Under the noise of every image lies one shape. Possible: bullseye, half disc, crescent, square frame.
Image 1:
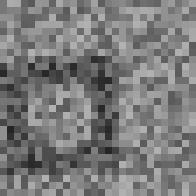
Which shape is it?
square frame
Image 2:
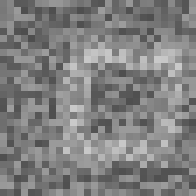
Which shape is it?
square frame
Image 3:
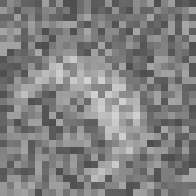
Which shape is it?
crescent
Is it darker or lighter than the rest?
lighter
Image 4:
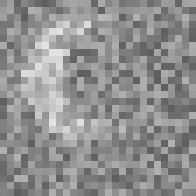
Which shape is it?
crescent
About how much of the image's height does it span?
two thirds
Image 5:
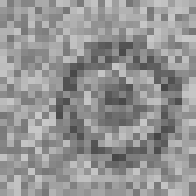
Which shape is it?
bullseye
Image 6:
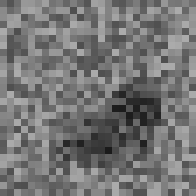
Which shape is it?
half disc
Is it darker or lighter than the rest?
darker
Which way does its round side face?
down and right
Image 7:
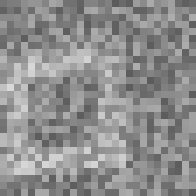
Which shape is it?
square frame
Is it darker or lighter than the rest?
lighter
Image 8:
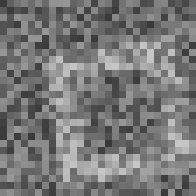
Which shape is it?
square frame
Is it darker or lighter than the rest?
lighter
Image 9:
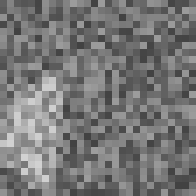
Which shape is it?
half disc
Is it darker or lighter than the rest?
lighter
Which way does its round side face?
left
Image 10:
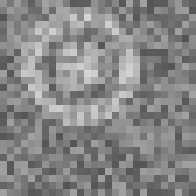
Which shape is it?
bullseye
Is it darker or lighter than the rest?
lighter
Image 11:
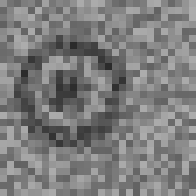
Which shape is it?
bullseye
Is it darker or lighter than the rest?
darker
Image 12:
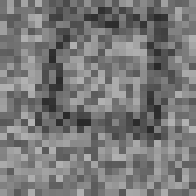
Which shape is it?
square frame
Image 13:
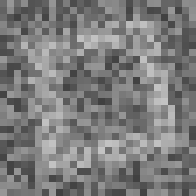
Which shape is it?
square frame
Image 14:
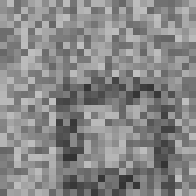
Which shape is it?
square frame
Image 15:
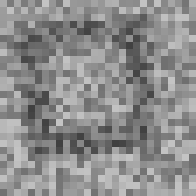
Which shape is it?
square frame
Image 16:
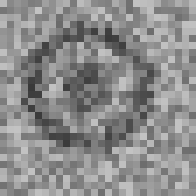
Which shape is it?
bullseye
